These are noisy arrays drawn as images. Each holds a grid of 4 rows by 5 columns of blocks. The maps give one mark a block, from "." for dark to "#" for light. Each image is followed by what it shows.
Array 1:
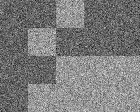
..#..
.#...
..###
.####
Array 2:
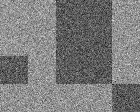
##..#
##..#
.#..#
####.
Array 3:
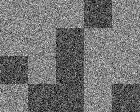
###.#
##.##
.#.##
#..#.
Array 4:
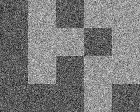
.#.##
.##.#
.#.##
...#.
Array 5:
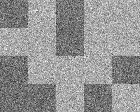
.#.##
##.##
.###.
..#.#
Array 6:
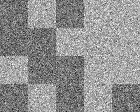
.#.##
..###
#..##
.#.#.
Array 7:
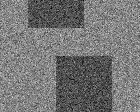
#..##
#####
##..#
##..#
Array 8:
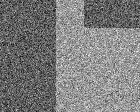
..#..
..###
..###
..###
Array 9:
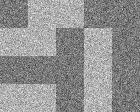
.##..
##.#.
...#.
##.#.
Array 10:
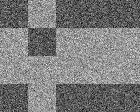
.#...
#.###
#####
.#...
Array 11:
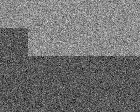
#####
.####
.....
.....
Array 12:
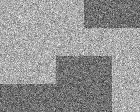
###..
#####
##..#
....#
